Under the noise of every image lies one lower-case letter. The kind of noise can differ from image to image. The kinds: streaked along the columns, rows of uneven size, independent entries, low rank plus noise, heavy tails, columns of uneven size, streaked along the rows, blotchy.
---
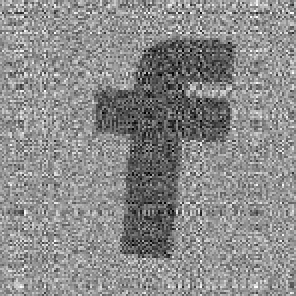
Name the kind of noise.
low rank plus noise
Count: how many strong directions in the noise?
two
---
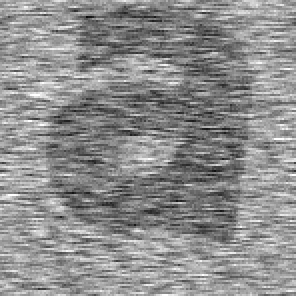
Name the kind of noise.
streaked along the rows
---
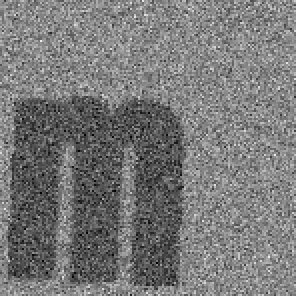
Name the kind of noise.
independent entries
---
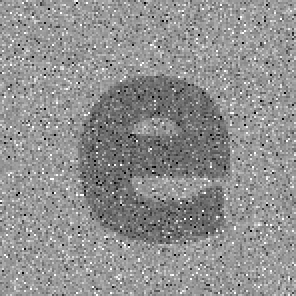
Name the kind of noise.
heavy tails
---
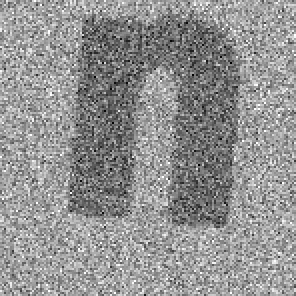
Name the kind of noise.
independent entries
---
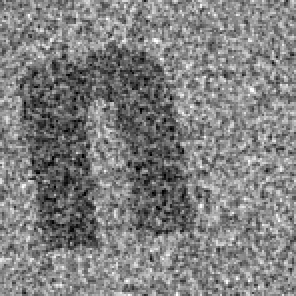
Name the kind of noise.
blotchy
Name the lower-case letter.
n
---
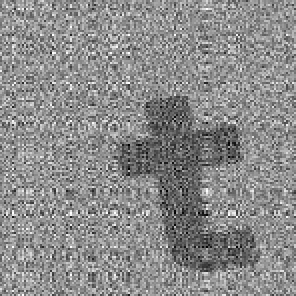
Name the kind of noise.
low rank plus noise
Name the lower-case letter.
t
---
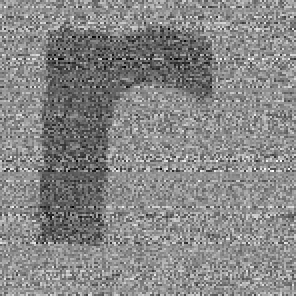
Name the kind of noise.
rows of uneven size
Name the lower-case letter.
r
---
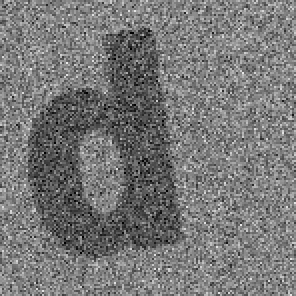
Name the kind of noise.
independent entries
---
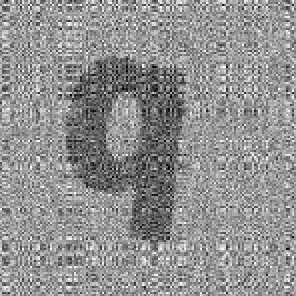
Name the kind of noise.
low rank plus noise
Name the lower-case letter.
q
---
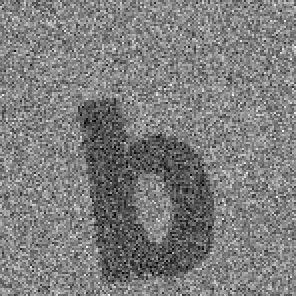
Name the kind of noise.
independent entries
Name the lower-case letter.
b
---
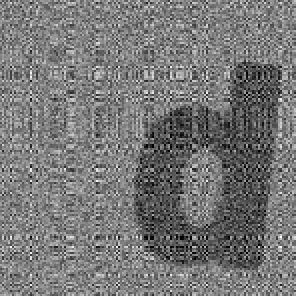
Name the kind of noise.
low rank plus noise
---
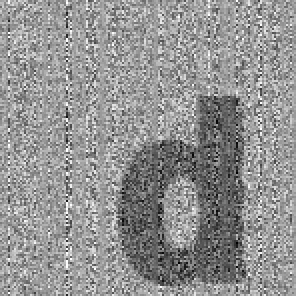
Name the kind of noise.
columns of uneven size
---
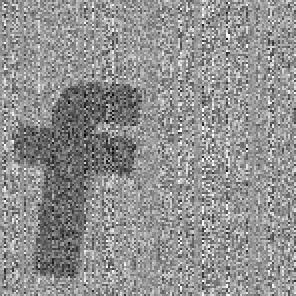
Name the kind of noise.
columns of uneven size
